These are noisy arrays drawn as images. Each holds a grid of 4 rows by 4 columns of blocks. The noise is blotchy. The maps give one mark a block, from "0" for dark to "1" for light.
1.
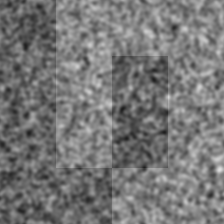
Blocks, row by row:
0111
0101
0101
0011
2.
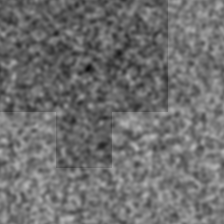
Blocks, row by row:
0001
0001
1011
1111
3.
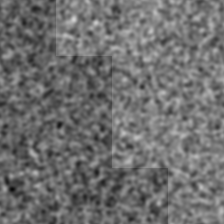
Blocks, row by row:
0111
0011
0011
0001
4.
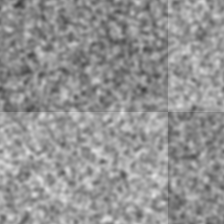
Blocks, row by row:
0001
0001
1110
1110
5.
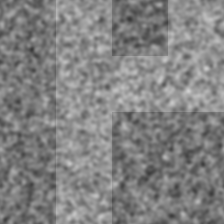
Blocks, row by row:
0101
0111
0100
0100
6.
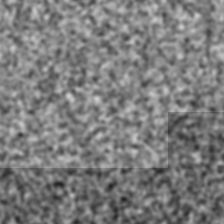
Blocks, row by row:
1111
1111
1110
0000
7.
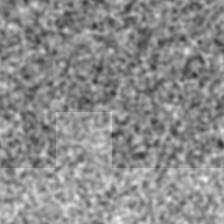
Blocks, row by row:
0000
0000
0100
1111
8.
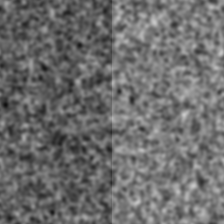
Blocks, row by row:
0011
0011
0011
0011
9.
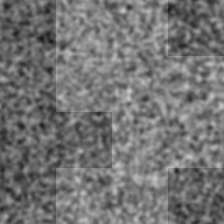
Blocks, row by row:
0110
0111
0011
0110
